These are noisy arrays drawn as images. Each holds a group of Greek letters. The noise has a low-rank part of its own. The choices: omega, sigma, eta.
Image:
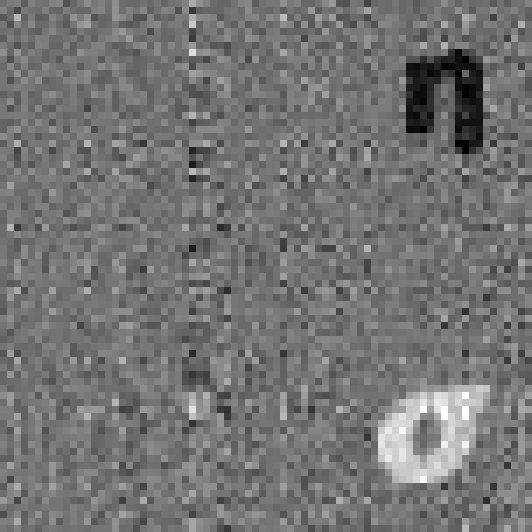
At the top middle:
nothing
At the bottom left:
nothing
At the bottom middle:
nothing
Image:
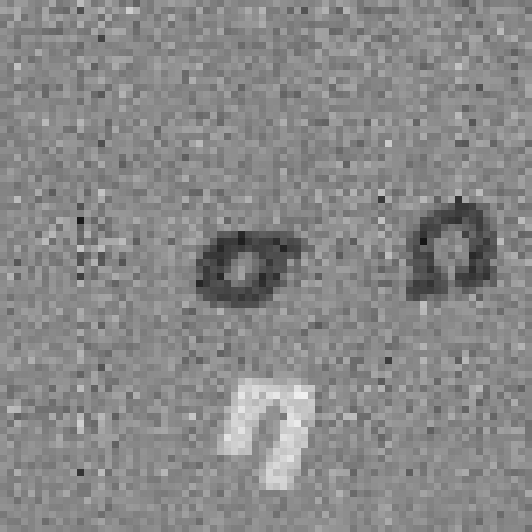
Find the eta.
bottom middle
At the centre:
sigma
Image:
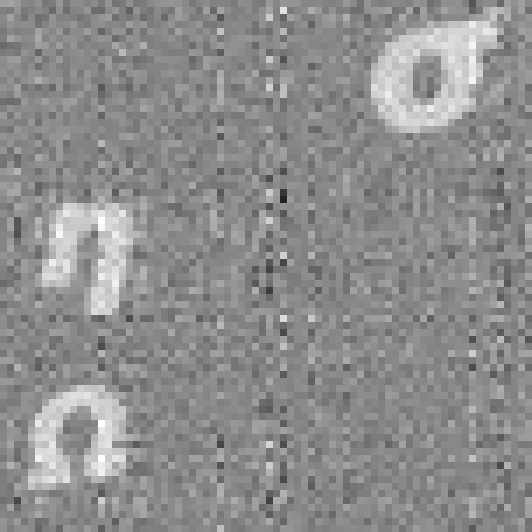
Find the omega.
bottom left
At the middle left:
eta
